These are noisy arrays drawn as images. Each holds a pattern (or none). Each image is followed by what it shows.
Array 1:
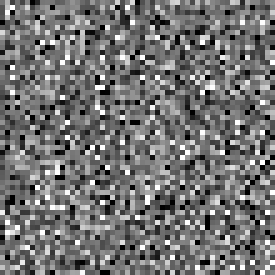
only noise
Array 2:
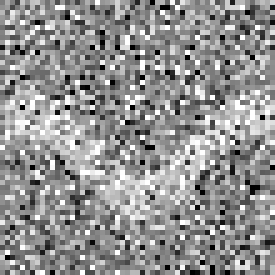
a wavy band
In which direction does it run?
left to right
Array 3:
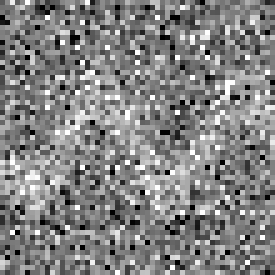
a wavy band
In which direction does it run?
left to right
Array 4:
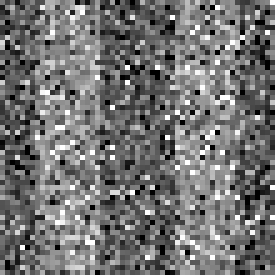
vertical stripes
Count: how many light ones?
2
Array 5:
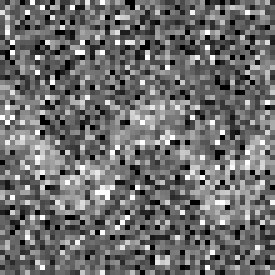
a wavy band
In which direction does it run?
left to right
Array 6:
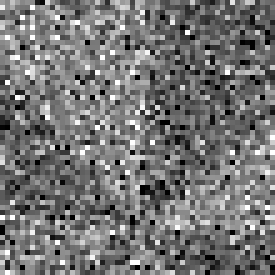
spokes from one point
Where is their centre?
bottom middle
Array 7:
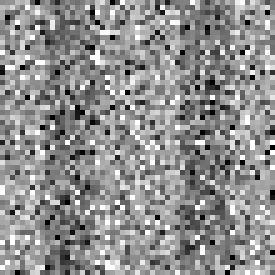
vertical stripes
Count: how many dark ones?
2
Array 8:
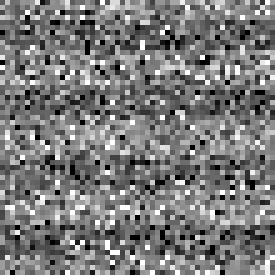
horizontal stripes
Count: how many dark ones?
4
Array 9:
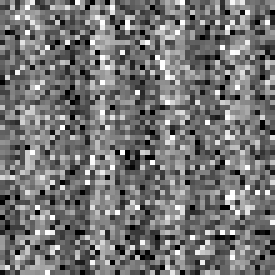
vertical stripes
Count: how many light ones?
4
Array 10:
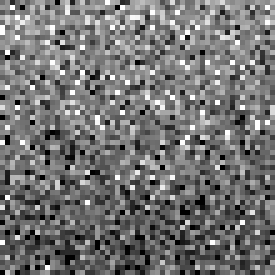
a smooth slope
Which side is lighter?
top
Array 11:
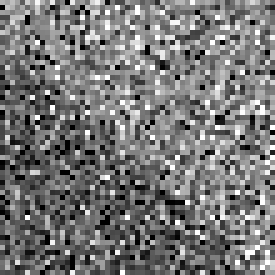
a sharp edge
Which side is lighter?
top right
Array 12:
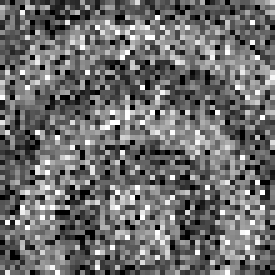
rings round one point
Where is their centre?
bottom middle
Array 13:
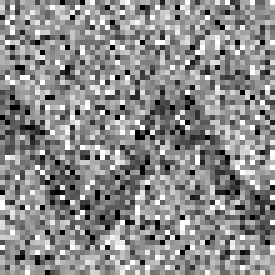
a wavy band
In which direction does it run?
left to right
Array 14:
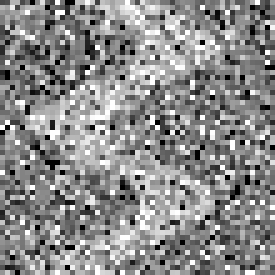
a wavy band
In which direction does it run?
top to bottom
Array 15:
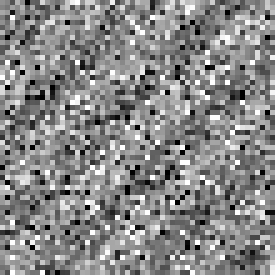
diagonal stripes
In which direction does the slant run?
bottom left to top right
